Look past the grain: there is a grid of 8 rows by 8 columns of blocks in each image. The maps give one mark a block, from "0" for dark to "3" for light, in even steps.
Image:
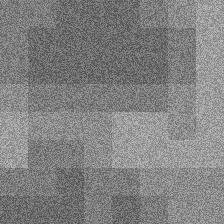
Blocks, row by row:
1 1 0 0 0 1 2 3
1 0 0 0 0 0 1 3
1 0 0 0 0 0 1 3
2 1 1 1 1 1 2 3
3 2 2 2 3 3 2 3
3 1 1 2 3 3 3 3
1 1 0 1 1 2 2 2
0 0 0 1 0 1 2 2
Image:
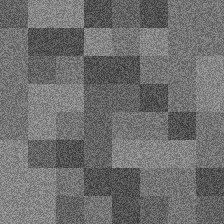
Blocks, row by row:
1 3 3 0 1 0 2 2
2 0 0 3 2 3 2 2
2 1 2 0 0 2 2 3
2 3 3 1 1 0 2 3
2 3 2 1 2 2 0 2
3 1 0 1 3 3 3 2
3 3 2 0 0 2 2 0
3 3 1 2 0 1 2 1
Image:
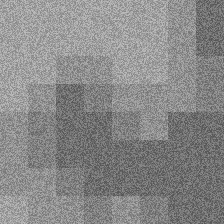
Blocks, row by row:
3 3 3 3 3 3 2 0
3 3 3 3 3 3 2 0
3 3 2 2 3 3 2 1
3 2 0 1 2 2 2 1
2 1 0 0 1 2 0 0
2 1 0 0 0 0 0 0
2 2 1 0 0 0 0 0
3 2 2 1 2 1 0 0
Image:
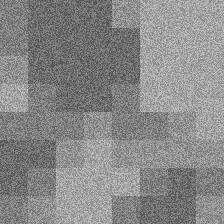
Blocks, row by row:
1 0 0 0 2 3 3 3
1 0 0 0 0 3 3 3
2 0 0 0 0 3 3 3
3 1 0 0 1 3 3 3
1 1 1 2 1 1 2 3
0 0 2 3 2 2 2 2
0 1 3 3 3 1 0 1
1 2 3 3 1 0 0 2
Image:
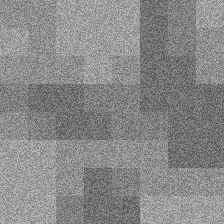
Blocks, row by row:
2 2 3 3 3 0 1 3
3 2 3 3 3 0 1 2
2 2 2 3 2 0 0 2
1 0 0 1 1 0 0 0
2 1 0 0 1 1 0 0
3 3 2 2 2 2 0 0
3 3 2 0 1 2 2 2
3 3 1 0 0 3 3 3
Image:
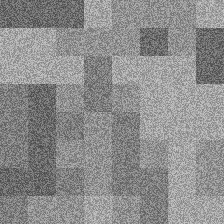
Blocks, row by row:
0 0 0 3 2 2 2 3
3 3 2 2 2 0 2 0
3 3 3 1 3 3 3 0
1 0 2 1 2 3 3 3
1 0 1 2 1 3 3 3
1 0 2 2 1 2 3 2
0 0 1 2 1 1 3 2
1 2 2 3 2 1 3 3
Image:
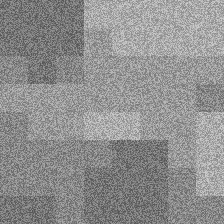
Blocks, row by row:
0 0 0 3 3 3 3 3
0 0 0 2 3 3 3 3
1 0 1 2 2 2 2 2
2 2 2 2 2 2 2 1
1 2 2 3 3 2 2 3
1 1 1 1 0 0 2 3
1 1 1 0 0 0 1 3
0 0 1 0 0 0 1 1
